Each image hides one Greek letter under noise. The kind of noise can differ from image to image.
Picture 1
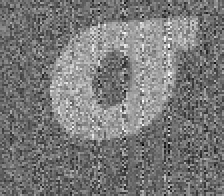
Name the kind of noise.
columns of uneven size
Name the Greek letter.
sigma
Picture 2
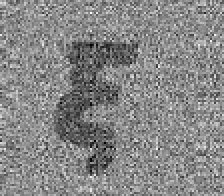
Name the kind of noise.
low rank plus noise
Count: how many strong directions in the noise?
three or four
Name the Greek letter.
xi
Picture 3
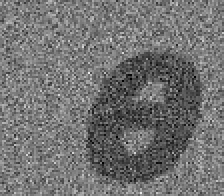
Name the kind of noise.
low rank plus noise
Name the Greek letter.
theta
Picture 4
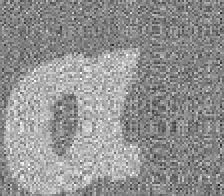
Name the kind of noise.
low rank plus noise
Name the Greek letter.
alpha
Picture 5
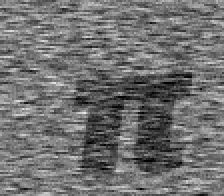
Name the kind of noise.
streaked along the rows
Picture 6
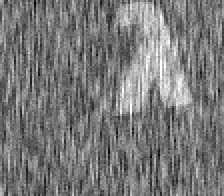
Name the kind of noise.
streaked along the columns
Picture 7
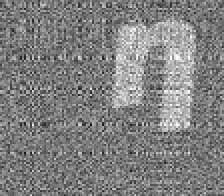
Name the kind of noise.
low rank plus noise
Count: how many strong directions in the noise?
one
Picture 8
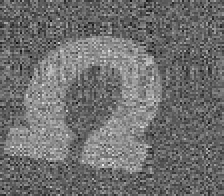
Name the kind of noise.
low rank plus noise
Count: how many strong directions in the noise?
two
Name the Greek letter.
omega
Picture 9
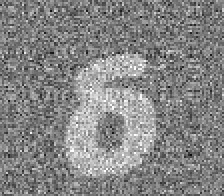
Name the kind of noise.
low rank plus noise
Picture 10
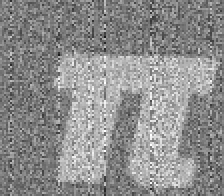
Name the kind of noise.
columns of uneven size
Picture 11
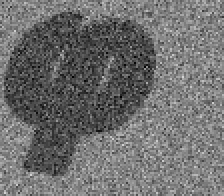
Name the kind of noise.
independent entries
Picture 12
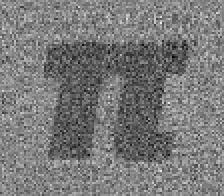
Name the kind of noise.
low rank plus noise
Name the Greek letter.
pi
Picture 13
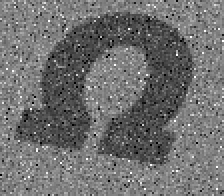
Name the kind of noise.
heavy tails
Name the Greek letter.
omega
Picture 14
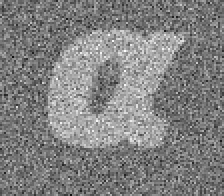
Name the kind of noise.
independent entries
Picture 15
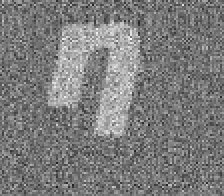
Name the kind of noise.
low rank plus noise
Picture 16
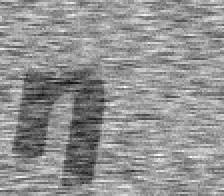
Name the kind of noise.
streaked along the rows
